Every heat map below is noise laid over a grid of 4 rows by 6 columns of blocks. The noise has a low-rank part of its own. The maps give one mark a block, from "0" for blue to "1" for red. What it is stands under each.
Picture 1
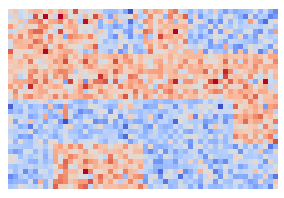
1 1 0 1 0 0
1 1 1 1 1 1
0 0 0 0 0 1
0 1 1 0 0 0
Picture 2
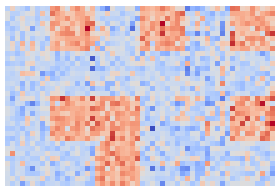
0 1 0 1 0 1
0 0 0 0 0 0
0 1 1 0 0 1
0 0 1 0 0 0
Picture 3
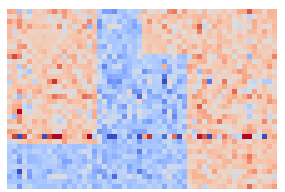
1 1 0 1 1 1
1 1 0 0 1 1
1 1 0 0 1 1
0 0 0 0 1 1
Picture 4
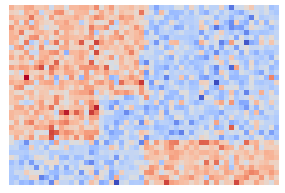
1 1 1 0 0 0
1 1 1 0 0 0
1 1 0 0 0 0
0 0 0 1 1 1
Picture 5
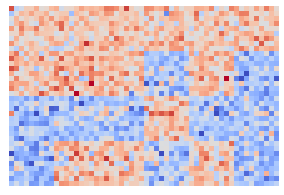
1 1 1 1 1 1
1 1 1 0 1 0
0 0 0 1 0 0
0 1 1 0 1 0
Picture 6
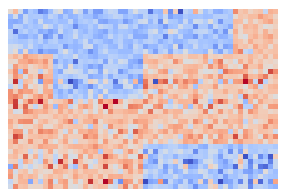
0 0 0 0 0 1
1 0 0 1 1 1
1 1 1 1 1 1
1 1 1 0 0 0
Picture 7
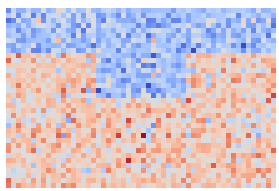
0 0 0 0 0 0
1 1 0 0 1 1
1 1 1 1 1 1
1 1 1 1 1 1
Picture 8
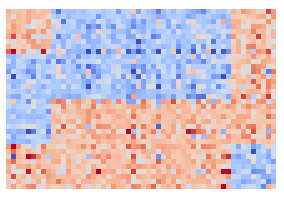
1 0 0 0 0 1
0 0 0 0 0 1
0 1 1 1 1 1
1 1 1 1 1 0
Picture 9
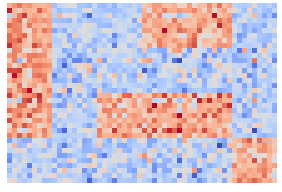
1 0 0 1 1 0
1 0 0 0 0 0
1 0 1 1 1 0
0 0 0 0 0 1
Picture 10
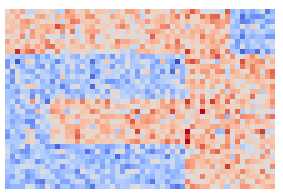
1 1 1 1 1 0
0 0 0 0 1 1
0 1 1 1 1 1
0 0 0 0 1 1
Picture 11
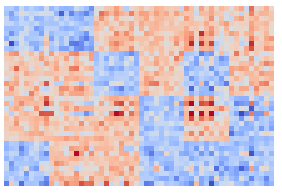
0 0 1 1 1 1
1 1 0 1 0 1
1 1 1 0 1 0
0 1 1 0 0 0
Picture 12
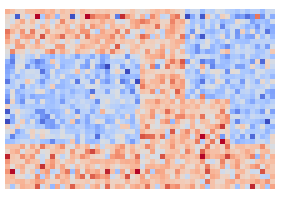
1 1 1 1 0 0
0 0 0 1 0 0
0 0 0 1 1 0
1 1 1 1 1 1
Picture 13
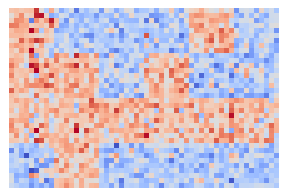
1 0 0 0 1 0
1 1 0 1 0 0
1 1 1 1 1 1
0 1 0 0 0 0
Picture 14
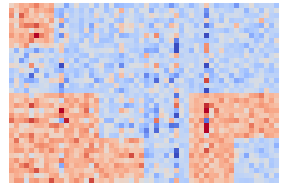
1 0 0 0 0 0
0 0 0 0 0 0
1 1 0 0 1 1
1 1 1 0 1 0
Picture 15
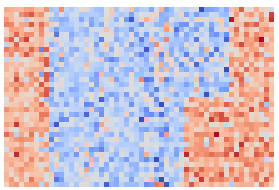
1 0 0 0 0 1
1 0 0 0 0 1
1 0 0 0 1 1
1 0 0 0 1 1
